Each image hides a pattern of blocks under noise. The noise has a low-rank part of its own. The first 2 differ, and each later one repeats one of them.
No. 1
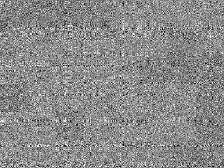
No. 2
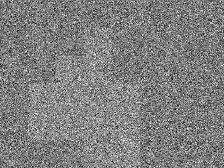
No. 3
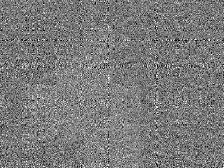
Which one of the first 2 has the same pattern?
2
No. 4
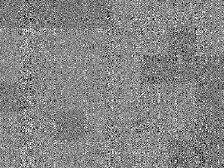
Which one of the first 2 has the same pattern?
1
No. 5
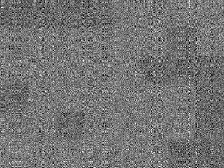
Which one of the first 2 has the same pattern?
1
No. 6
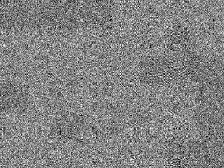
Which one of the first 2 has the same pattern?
1
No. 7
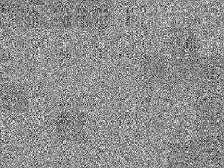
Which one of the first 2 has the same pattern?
1
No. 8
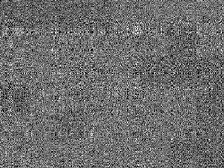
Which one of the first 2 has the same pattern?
1
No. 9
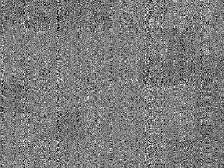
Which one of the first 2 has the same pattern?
1
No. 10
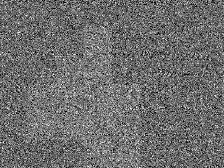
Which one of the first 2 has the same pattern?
2
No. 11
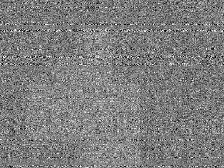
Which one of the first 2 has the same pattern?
2
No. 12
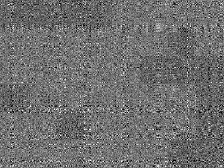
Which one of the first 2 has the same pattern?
1
